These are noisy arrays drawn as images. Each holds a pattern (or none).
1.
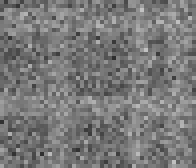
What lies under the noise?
bands of rows crossing bands of columns
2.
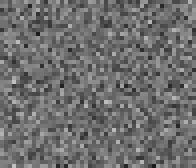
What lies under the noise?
only noise
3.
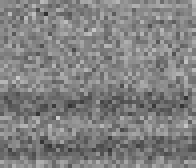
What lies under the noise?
bands of rows
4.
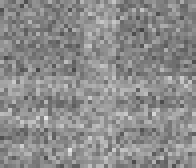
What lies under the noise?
bands of rows crossing bands of columns
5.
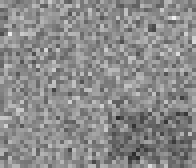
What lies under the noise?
one block
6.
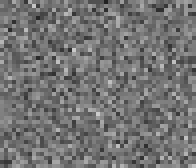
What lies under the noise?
only noise
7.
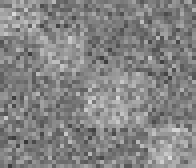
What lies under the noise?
blocks along the diagonal
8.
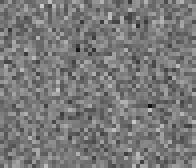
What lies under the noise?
only noise
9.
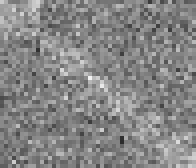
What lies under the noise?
blocks along the diagonal
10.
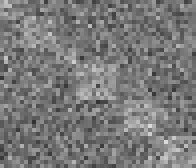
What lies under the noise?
blocks along the diagonal
